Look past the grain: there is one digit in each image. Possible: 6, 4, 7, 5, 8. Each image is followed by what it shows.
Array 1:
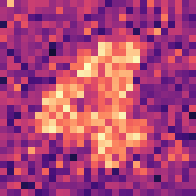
4
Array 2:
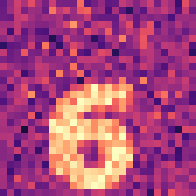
6
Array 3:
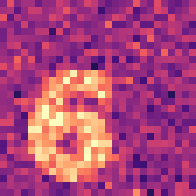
6
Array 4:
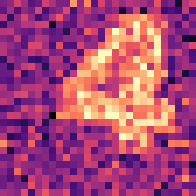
4
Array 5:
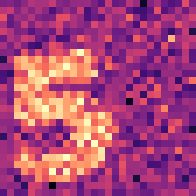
5
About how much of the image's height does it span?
two thirds
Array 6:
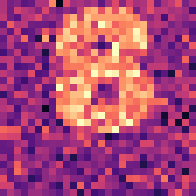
8
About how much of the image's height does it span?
two thirds
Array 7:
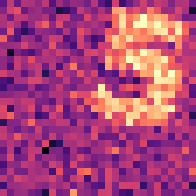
5
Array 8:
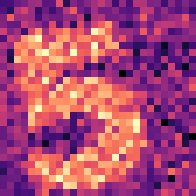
5
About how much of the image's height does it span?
nearly all
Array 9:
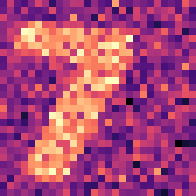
7
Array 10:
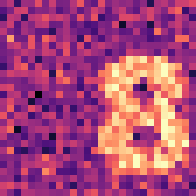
8
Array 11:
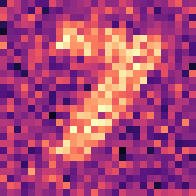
7
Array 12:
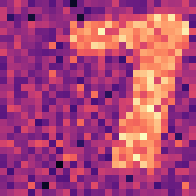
7
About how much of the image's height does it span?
nearly all
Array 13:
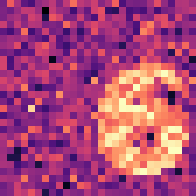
6
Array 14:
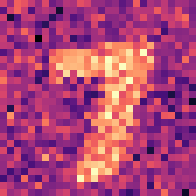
7
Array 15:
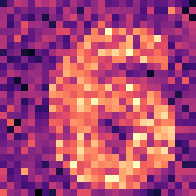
6
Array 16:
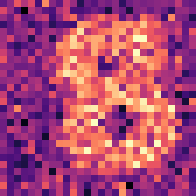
8
